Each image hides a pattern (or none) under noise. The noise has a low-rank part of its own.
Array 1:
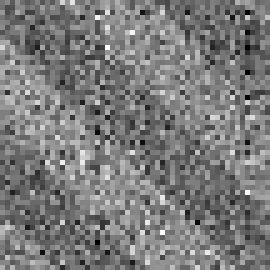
diagonal stripes
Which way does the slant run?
top left to bottom right
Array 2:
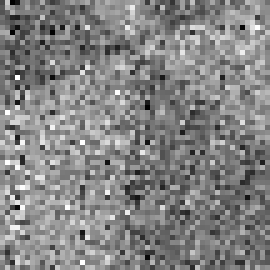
spokes from one point
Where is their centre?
top middle
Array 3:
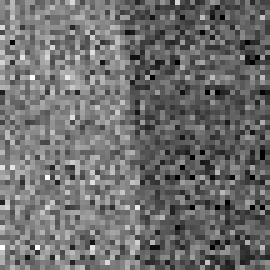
a sharp edge
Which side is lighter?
left
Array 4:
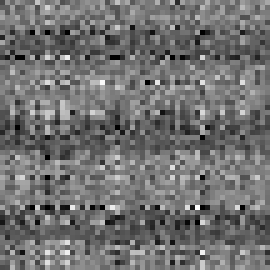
horizontal stripes
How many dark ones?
3
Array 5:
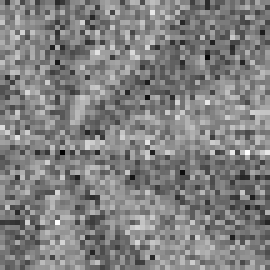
spokes from one point
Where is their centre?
middle left
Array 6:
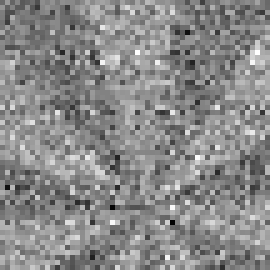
spokes from one point
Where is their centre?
bottom middle
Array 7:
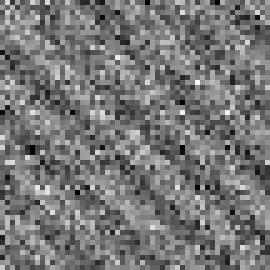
diagonal stripes
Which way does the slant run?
top left to bottom right
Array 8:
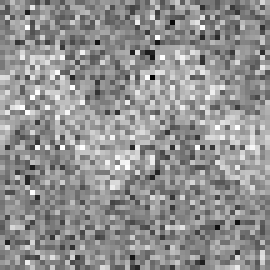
a wavy band
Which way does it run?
left to right
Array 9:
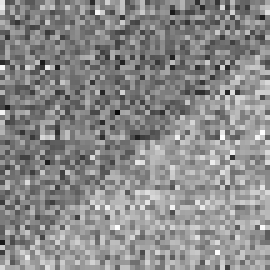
a sharp edge
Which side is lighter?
bottom right
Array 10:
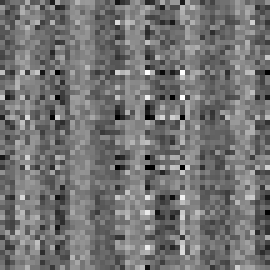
vertical stripes
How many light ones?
5
